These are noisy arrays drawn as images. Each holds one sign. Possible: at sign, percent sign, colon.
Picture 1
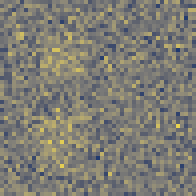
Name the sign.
colon
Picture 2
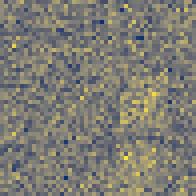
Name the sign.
colon
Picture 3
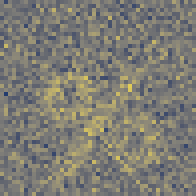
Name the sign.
percent sign
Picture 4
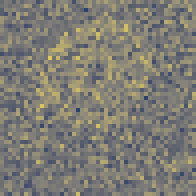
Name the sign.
at sign
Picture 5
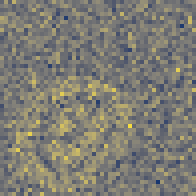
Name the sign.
at sign
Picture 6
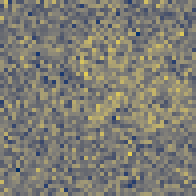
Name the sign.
percent sign
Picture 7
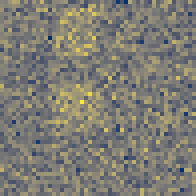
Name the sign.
colon
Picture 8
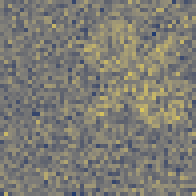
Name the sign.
percent sign
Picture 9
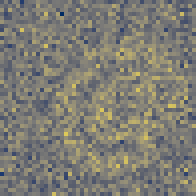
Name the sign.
at sign
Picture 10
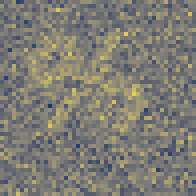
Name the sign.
percent sign
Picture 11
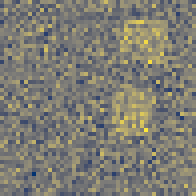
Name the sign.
colon
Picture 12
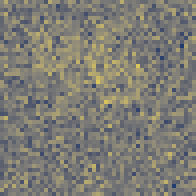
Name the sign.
percent sign
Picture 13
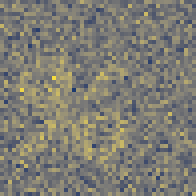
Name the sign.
percent sign
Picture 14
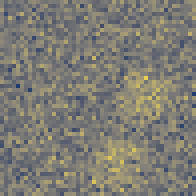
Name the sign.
colon
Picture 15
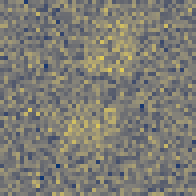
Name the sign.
colon
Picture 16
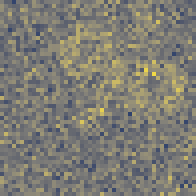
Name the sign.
percent sign
